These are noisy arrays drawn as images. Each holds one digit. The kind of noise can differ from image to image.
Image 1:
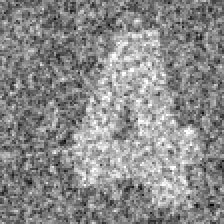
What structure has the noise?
blotchy
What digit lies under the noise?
4
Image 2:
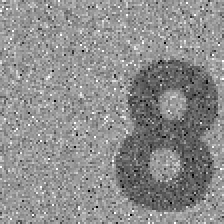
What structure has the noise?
heavy tails
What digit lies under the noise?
8
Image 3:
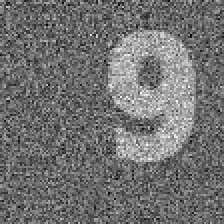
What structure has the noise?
low rank plus noise
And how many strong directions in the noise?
five to eight
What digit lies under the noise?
9
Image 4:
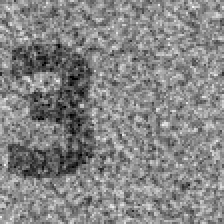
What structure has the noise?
blotchy
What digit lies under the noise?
3
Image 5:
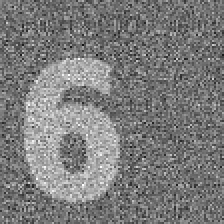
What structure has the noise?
low rank plus noise
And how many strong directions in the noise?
three or four
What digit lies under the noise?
6
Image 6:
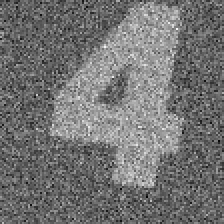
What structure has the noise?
independent entries
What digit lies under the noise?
4
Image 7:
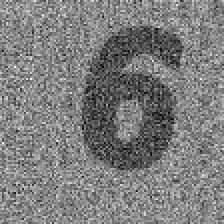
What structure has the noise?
low rank plus noise
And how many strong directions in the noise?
five to eight
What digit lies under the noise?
6
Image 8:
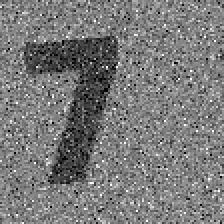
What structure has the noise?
heavy tails
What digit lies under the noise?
7
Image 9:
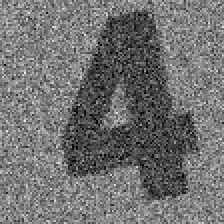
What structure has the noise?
independent entries
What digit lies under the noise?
4
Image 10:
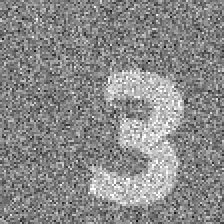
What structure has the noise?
independent entries
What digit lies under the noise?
3
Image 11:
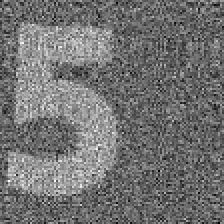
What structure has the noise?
low rank plus noise
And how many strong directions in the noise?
one
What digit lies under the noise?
5
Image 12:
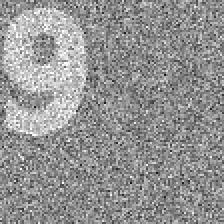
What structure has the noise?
independent entries
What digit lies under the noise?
9
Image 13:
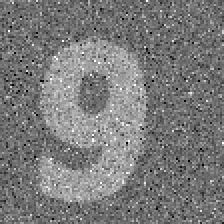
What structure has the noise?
heavy tails
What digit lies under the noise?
9
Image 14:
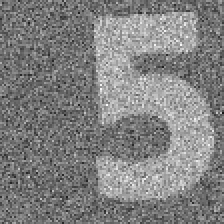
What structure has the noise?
independent entries
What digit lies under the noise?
5
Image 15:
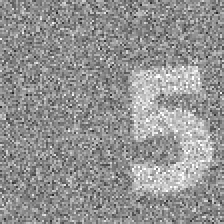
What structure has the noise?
independent entries
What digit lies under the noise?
5
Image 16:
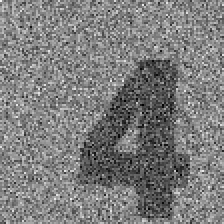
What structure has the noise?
independent entries
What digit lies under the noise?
4
